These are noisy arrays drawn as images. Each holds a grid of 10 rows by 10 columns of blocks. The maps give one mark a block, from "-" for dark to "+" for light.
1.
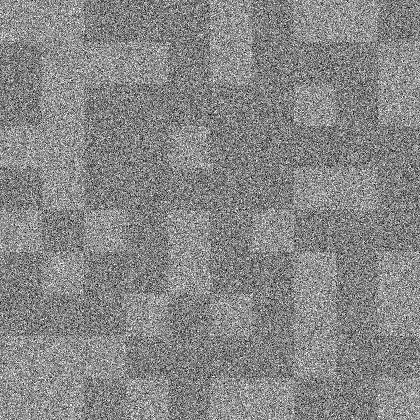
+ + - - - + - + + -
- + + + - + - - - +
- + - - - - - + - +
+ + - - + - - - - -
- + - - - - - + + -
+ - + - + - + - - -
- + - - + - - + - +
- - - + - + - + - +
+ + + - - - - + - -
+ + - + - + + - - +
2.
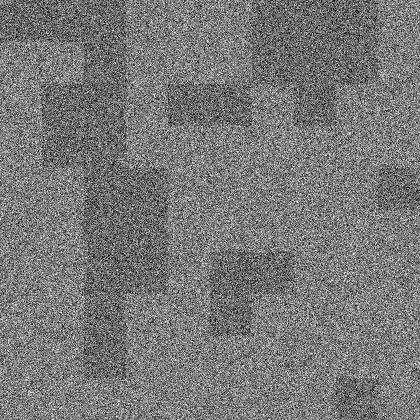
- - - + + + - - - +
+ + - + + + - - - +
+ - - + - - + - + +
+ - - + + + + + + +
+ + - - + + + + + -
+ + - - + + + + + +
+ + - - + - - + + +
+ + - + + - + + + +
+ + - + + + + + + +
+ + + + + + + + - +
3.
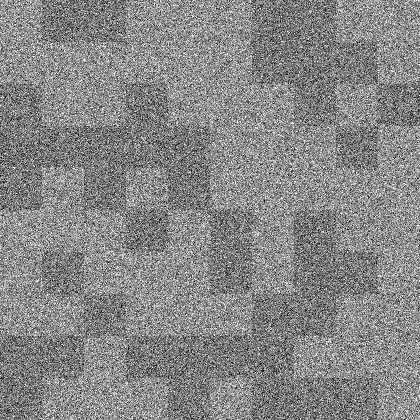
+ - - + + + - - + +
+ + + + + + - - - +
- + + - + + + - + -
- - - - - + + + - +
- + - + - + + + + +
+ + + - + - + - + +
+ - + + + - + - - +
+ + - + + + - - + +
- - + - - - - + + +
- + + + - + - - - +
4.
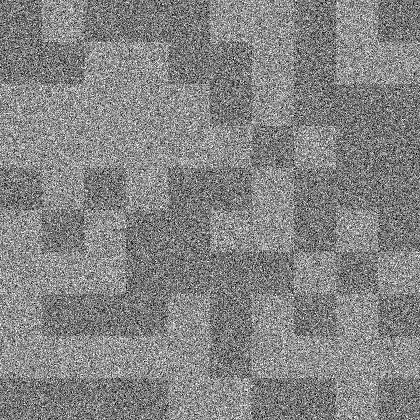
- + - - - + + - + -
- - + + - - + - + +
+ + + + + - + - - -
+ + + + + + - + - -
- + - + - - + - - -
+ - + - - + + - + -
+ + + - - - - + - +
+ - - - + - + - + -
+ + + + + - + + + +
- - - - + + - - + -
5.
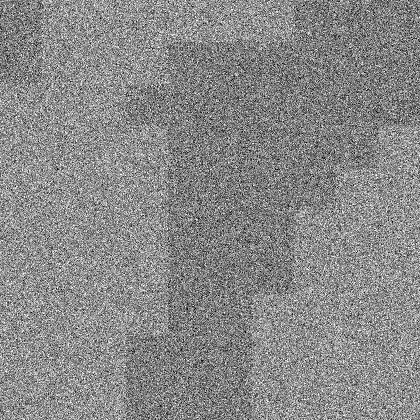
- + + + + + + - - -
- + + + - - - - - -
+ + + - - - - - - -
+ + + + - - - - - +
+ + + + - - - - + +
+ + + + - - - + + +
+ + + + - - - + + +
+ + + + - - + + + +
+ + + - - - + + + +
+ + + - - - + + + +
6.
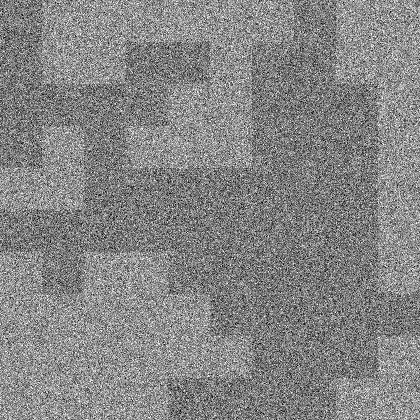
- + + + + + + - + +
- + + - - + - - + +
- - - - + + - - - +
- + - + + + - - - +
+ + - - - - - - - +
- - - - - - - - - +
+ - + + - - - - - +
+ + + + + - - - - -
+ + + + + + - - - +
+ + + + - - - - + +
